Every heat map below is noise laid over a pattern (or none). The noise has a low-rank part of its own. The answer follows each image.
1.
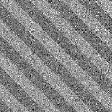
diagonal stripes
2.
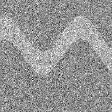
a wavy band
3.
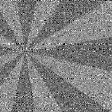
spokes from one point
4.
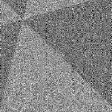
spokes from one point
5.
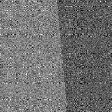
a sharp edge
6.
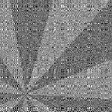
spokes from one point
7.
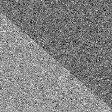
a sharp edge
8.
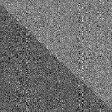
a sharp edge
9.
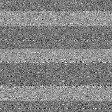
horizontal stripes
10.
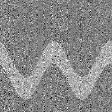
a wavy band
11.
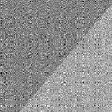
a sharp edge
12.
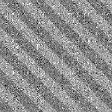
diagonal stripes
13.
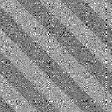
diagonal stripes
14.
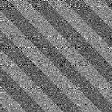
diagonal stripes
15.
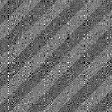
diagonal stripes
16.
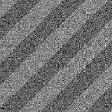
diagonal stripes
